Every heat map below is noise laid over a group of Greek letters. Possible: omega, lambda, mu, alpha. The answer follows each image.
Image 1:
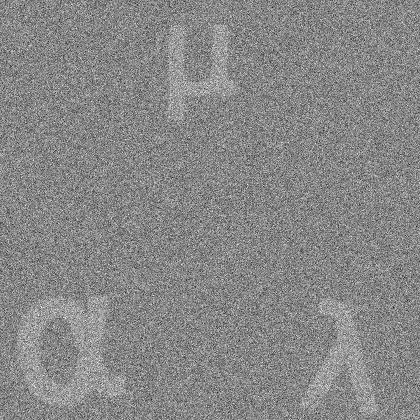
top middle: mu; bottom left: alpha; bottom right: lambda
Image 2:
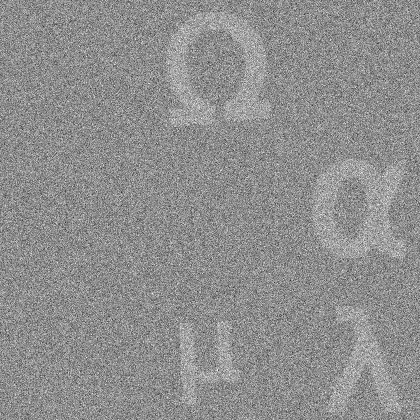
top middle: omega; middle right: alpha; bottom middle: mu; bottom right: lambda
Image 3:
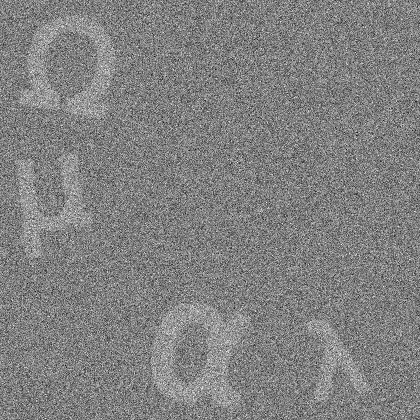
top left: omega; middle left: mu; bottom middle: alpha; bottom right: lambda
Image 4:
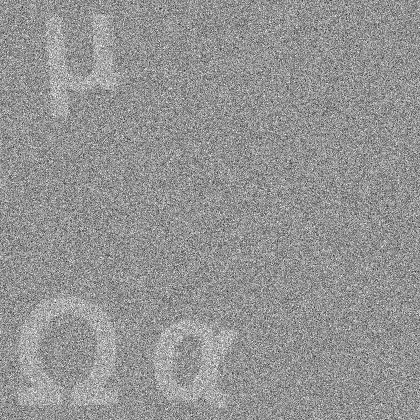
top left: mu; bottom left: omega; bottom middle: alpha
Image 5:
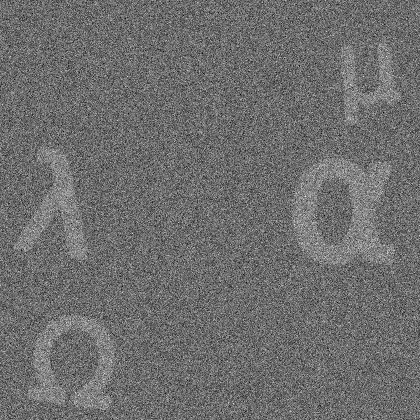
top right: mu; middle left: lambda; middle right: alpha; bottom left: omega
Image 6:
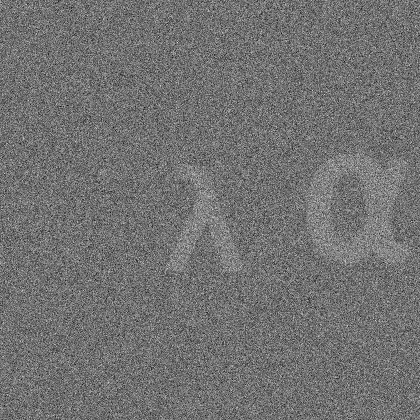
centre: lambda; middle right: alpha
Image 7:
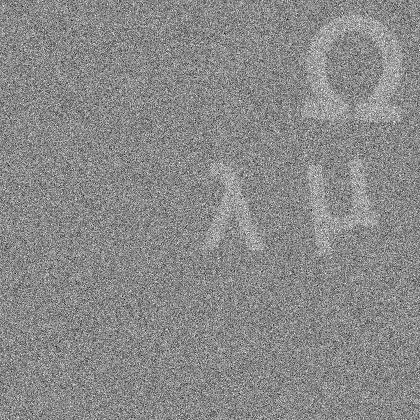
top right: omega; centre: lambda; middle right: mu
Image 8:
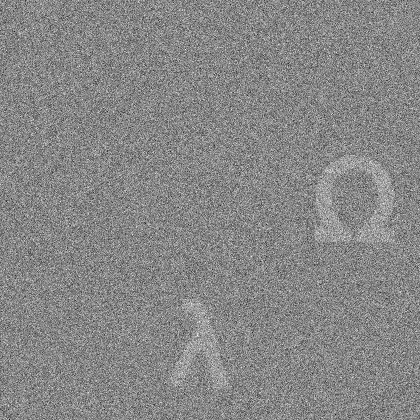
middle right: omega; bottom middle: lambda
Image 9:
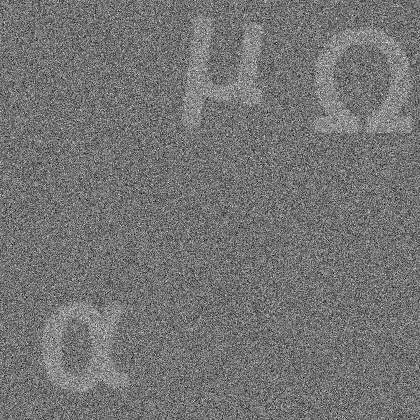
top middle: mu; top right: omega; bottom left: alpha
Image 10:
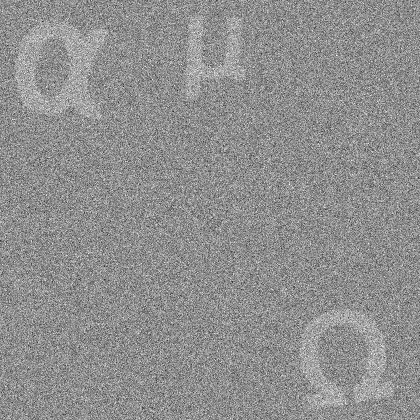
top left: alpha; top middle: mu; bottom right: omega
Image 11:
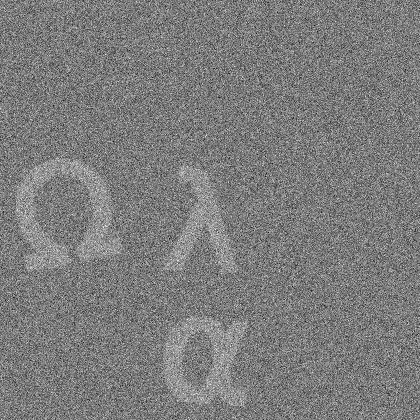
middle left: omega; centre: lambda; bottom middle: alpha
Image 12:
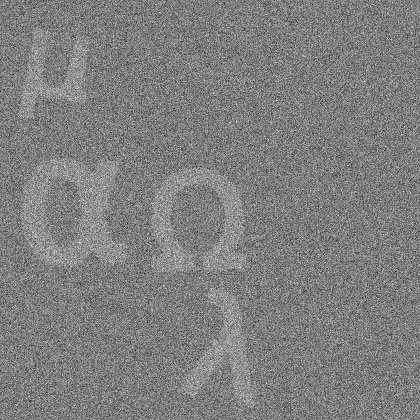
top left: mu; middle left: alpha; centre: omega; bottom middle: lambda
